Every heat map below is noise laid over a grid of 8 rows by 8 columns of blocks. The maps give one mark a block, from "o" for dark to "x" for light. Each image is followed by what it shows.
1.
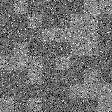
o x o o o o x x
o o x o o x x o
o o o x x x x o
o x o o o x x o
x x x o x o o o
o o x o o o x o
o o o o o x x x
x o x o o o o x
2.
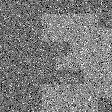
o o o o o o o o
o o o x x x x o
o o o x x x x x
o o o o o x x x
o o o o x x x x
o o o o o o x x
o o o x x x x x
o o o x x x x o
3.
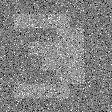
o o o o o o o o
o x x x x o o o
o o o o x x o o
o o x x x x o o
o o o x x x o o
o o o o x x o o
o x x x x o o o
o o o o o o o o
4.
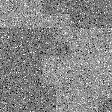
x x x o o o o o
x x x x x o o o
o o o o x x x x
o o o o o x x x
o o o x x x x x
o o o x x x x x
o o o o x x x x
o o o o x x x o
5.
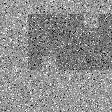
x x x x x x x x
x x o o o o x o
x x o o o o o o
x x o o o o o o
x x o x o o o o
x x x x x x x x
x x x x x x x x
x x x x x x x x
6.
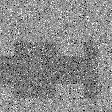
x x x x x x x x
x x x x x x x x
x x x x x x x x
x o o o x x o x
o o o o o o o x
o o o o o o o x
x o o o x x o x
x x x x x x x x
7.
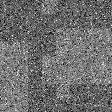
o o o x o o o o
o o o o o o o o
o o o o x x x x
x x o o x x x x
x x o x x x x x
x x o x x x x x
x x o o x o o o
x x o o o o o o
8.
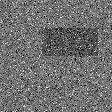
x x x x x x x x
x x x x x x x x
x x x o o o o x
x x x o o o o x
x x x x x x x x
x x x x x x x x
x x x x x x x x
x x x x x x x x
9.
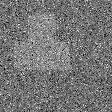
o o o o o o o o
o o x x o o o o
o o x x o o o o
o x x x x o o o
o x x x x o o o
o o o o o o o o
o o o o o o o o
o o o o o o o o
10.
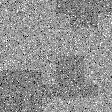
x x x x o o o o
x x x x x o o x
x x x x x x x x
x x x x x x x x
x x x x o o x x
o o o x o o x x
o o o o o o o x
o o o x x x x x
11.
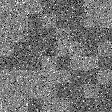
x x x o o o x x
x x o x o o x x
x x o o x o o o
x o o o x x o x
o o o x o x x o
x x x x x o o x
x x x x o o x o
x x o x x o o o
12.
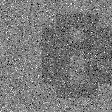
x x x x x x x x
x x x x o o o x
x x x o o x o o
x x x o o o o o
x x x o o x o o
x x x o o x o o
x x x x o o o x
x x x x x x x x
